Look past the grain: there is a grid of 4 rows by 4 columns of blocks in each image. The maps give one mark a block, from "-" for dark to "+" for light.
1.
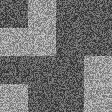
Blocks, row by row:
- + - -
+ + - -
- - - +
+ - - +
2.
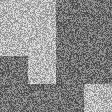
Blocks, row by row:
+ + - -
+ + - -
- + - -
- - - +
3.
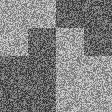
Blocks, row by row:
+ + - -
+ - + -
- - + +
- - + +
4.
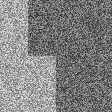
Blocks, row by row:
+ - - -
+ - - -
+ + - -
+ + - -
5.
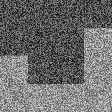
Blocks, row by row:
- - - -
- - - +
+ - - +
+ + + +
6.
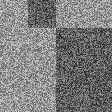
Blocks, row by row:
+ - + +
+ + - -
+ + - -
+ + - -
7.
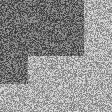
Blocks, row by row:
- - - +
- - - +
- + + +
+ + + +
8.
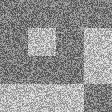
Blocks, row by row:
- - - -
- + - +
- - - +
+ + + -
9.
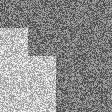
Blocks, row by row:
- - - -
+ - - -
+ + - -
+ + - -
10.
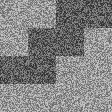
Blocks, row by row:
+ + - -
+ - - +
- - + +
+ + + +
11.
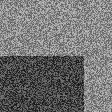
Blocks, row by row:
+ + + +
+ + + +
- - - +
- - - +
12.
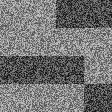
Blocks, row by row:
+ + - -
+ + + +
- - - +
+ + + -
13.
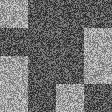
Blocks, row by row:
+ - - -
- - - +
+ - - +
+ - + -
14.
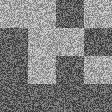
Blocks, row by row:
+ + - +
- + + -
- + - +
- - - -
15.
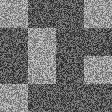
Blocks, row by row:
+ - - +
- + - -
- + - +
+ - - -
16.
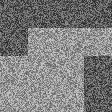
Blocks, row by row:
- - - -
- + + +
+ + + -
+ + + -
